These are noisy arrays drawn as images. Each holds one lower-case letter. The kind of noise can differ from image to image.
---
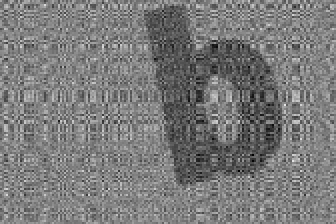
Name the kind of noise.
low rank plus noise
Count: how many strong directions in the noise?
one
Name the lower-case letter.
b
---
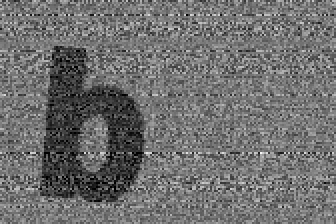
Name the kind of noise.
rows of uneven size
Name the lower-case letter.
b
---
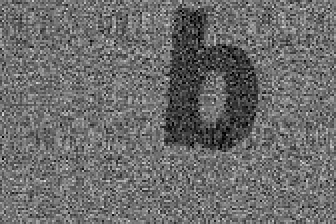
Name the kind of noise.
low rank plus noise
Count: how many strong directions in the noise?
five to eight
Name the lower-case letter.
b
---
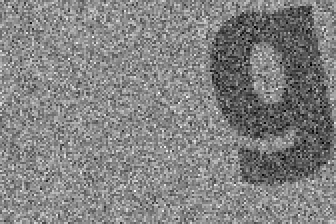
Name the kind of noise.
independent entries
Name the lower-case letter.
g
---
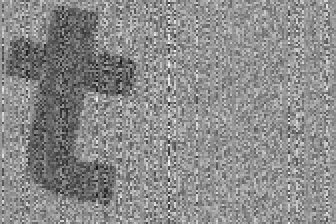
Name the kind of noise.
columns of uneven size
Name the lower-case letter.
t
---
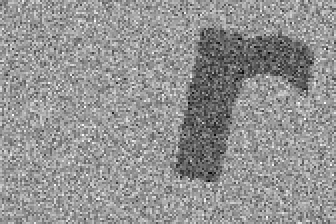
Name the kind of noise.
independent entries
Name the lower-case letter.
r
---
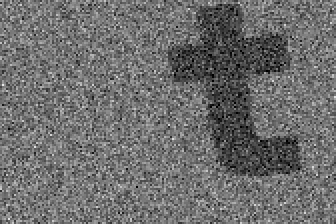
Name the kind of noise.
independent entries
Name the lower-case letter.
t
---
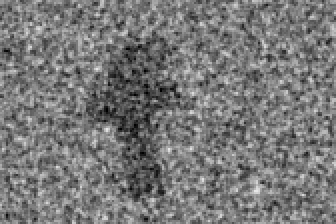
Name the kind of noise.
blotchy
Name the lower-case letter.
f
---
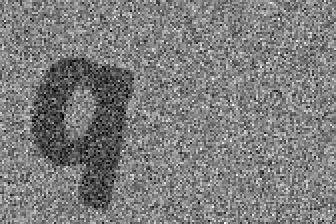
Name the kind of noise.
independent entries
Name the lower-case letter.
q
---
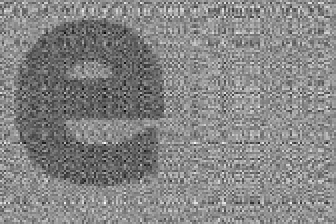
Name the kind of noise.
low rank plus noise
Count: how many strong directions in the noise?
two
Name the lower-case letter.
e
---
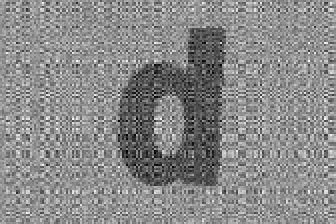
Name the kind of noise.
low rank plus noise
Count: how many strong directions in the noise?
one
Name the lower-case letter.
d
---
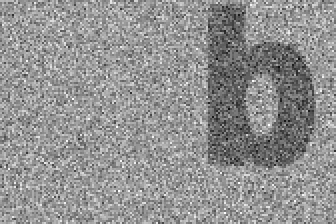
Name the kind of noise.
independent entries
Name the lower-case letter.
b
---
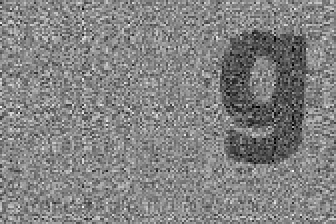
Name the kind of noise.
low rank plus noise
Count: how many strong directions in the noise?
five to eight
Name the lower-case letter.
g
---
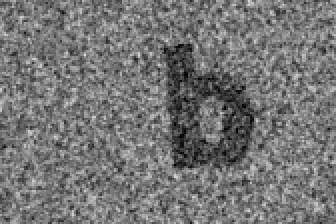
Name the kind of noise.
blotchy
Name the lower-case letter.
b
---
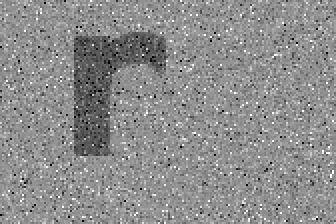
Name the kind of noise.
heavy tails
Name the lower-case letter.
r
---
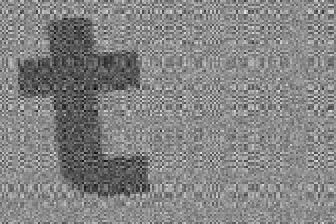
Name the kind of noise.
low rank plus noise
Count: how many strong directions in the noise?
one
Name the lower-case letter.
t
